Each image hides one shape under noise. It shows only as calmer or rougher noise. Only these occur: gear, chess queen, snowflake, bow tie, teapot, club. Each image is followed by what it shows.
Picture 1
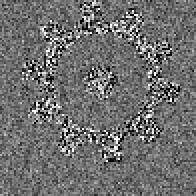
gear
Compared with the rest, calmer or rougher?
rougher
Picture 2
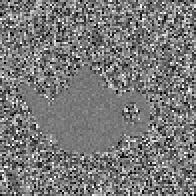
teapot
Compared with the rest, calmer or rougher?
calmer
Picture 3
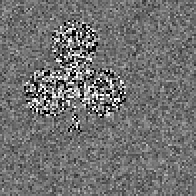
club
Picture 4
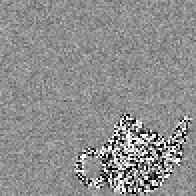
teapot
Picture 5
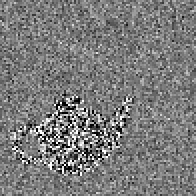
teapot
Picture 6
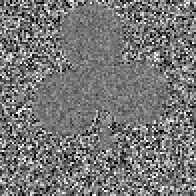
club
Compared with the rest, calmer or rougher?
calmer
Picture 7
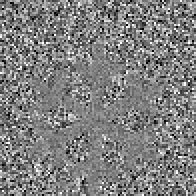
snowflake
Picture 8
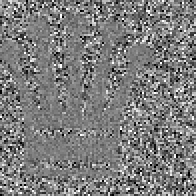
chess queen
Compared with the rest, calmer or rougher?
calmer
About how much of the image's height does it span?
nearly all
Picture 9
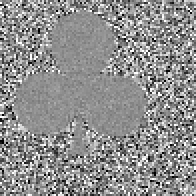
club
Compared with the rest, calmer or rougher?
calmer
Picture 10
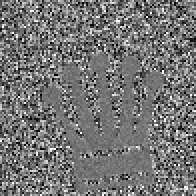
chess queen
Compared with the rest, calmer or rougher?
calmer
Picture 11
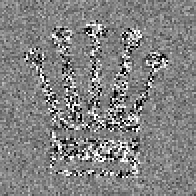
chess queen
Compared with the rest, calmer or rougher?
rougher
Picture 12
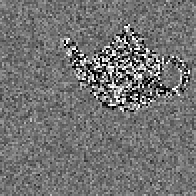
teapot
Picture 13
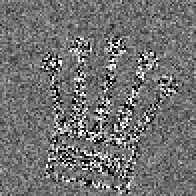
chess queen
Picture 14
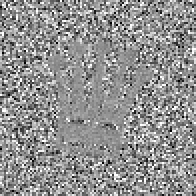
chess queen
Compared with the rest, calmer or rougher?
calmer
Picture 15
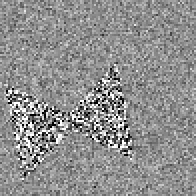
bow tie
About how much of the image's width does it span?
two thirds
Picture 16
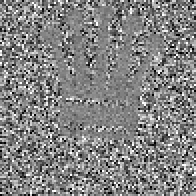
chess queen
